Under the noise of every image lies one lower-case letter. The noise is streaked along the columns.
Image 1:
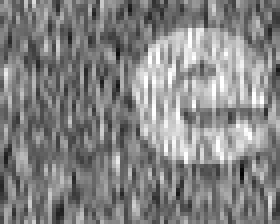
e
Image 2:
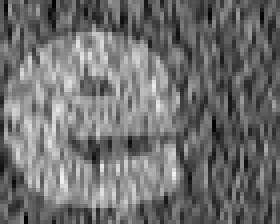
e
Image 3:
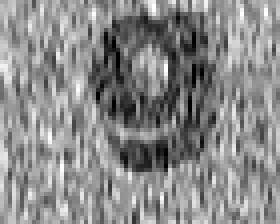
g
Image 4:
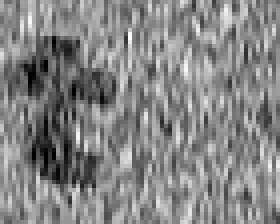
t
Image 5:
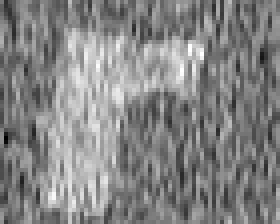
r
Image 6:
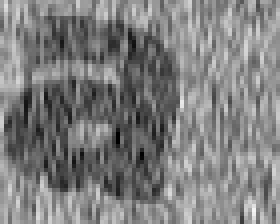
a
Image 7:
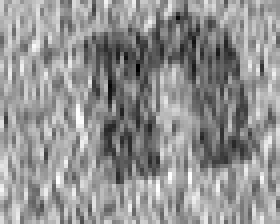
n
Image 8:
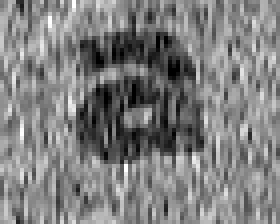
a
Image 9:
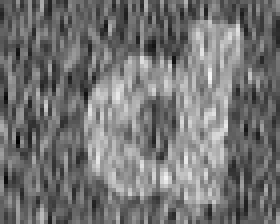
d
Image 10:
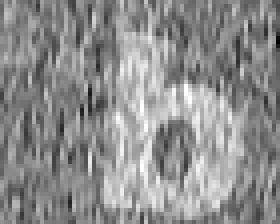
b
